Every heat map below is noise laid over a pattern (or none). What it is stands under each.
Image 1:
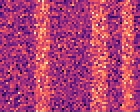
bands of columns
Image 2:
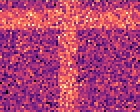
bands of rows crossing bands of columns
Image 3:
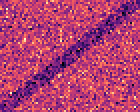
a diagonal band
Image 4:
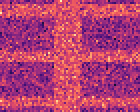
bands of rows crossing bands of columns
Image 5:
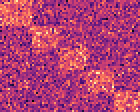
blocks along the diagonal
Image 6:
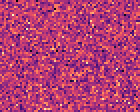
only noise
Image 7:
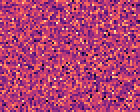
only noise
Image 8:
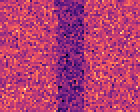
one band of columns
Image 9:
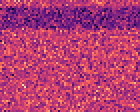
one band of rows
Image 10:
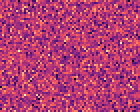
only noise
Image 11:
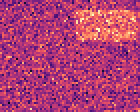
one block
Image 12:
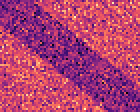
a diagonal band
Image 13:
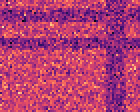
bands of rows crossing bands of columns
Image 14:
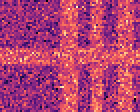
bands of rows crossing bands of columns
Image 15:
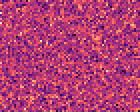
only noise
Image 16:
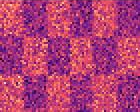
a checkerboard
